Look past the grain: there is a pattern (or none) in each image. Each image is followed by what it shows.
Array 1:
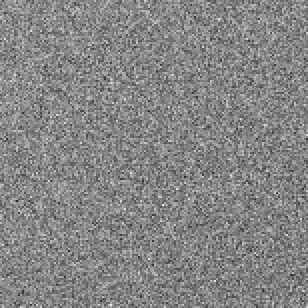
a smooth slope
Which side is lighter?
top left
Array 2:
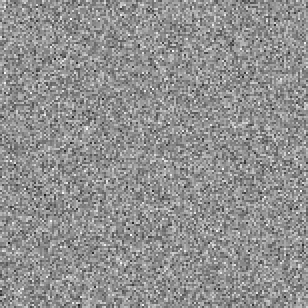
only noise
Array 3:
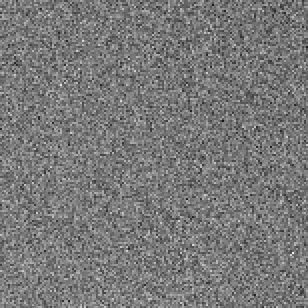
a smooth slope
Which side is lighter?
bottom left
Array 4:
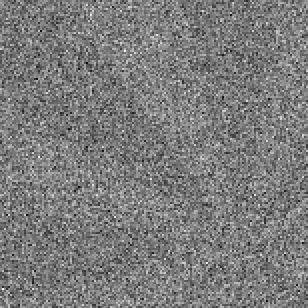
spokes from one point
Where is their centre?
bottom right
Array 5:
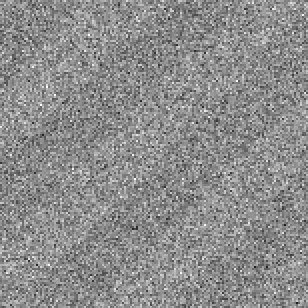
diagonal stripes
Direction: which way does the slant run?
bottom left to top right
